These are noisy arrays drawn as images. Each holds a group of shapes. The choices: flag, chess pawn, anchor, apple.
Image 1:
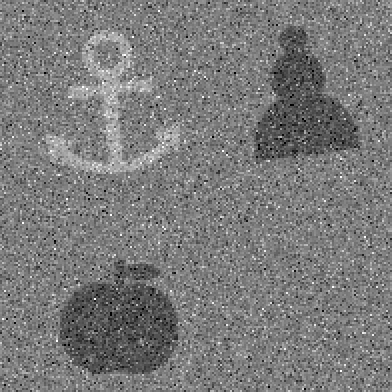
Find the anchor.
top left
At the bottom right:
nothing
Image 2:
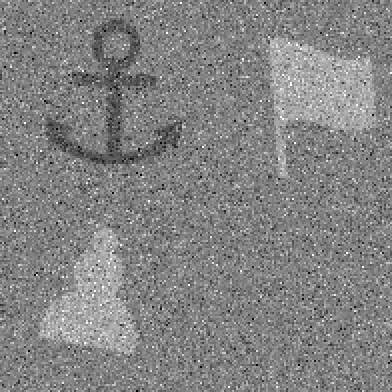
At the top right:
flag
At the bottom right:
nothing
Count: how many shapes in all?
3
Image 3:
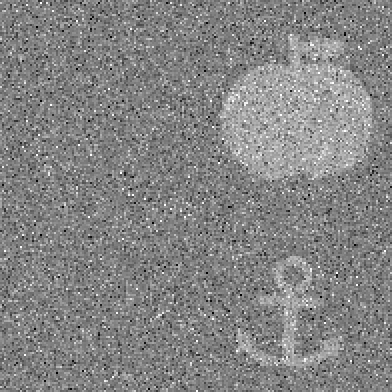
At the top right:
apple
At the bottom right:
anchor
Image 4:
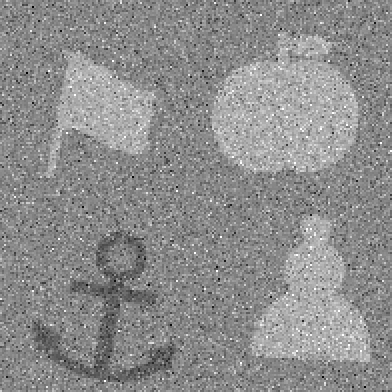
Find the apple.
top right
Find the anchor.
bottom left
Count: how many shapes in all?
4
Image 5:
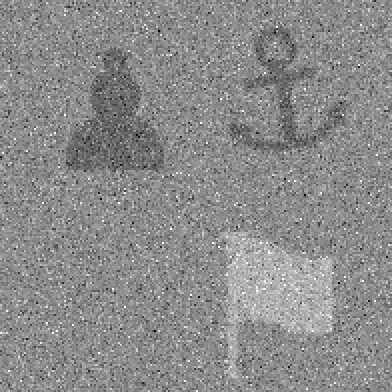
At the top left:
chess pawn
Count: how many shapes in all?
3
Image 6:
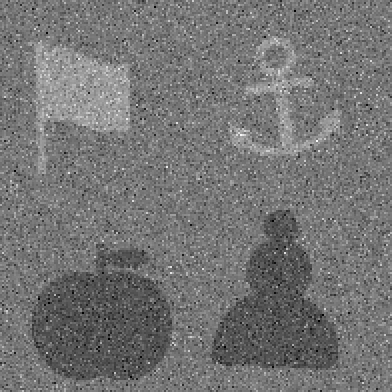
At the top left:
flag
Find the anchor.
top right
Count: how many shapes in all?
4
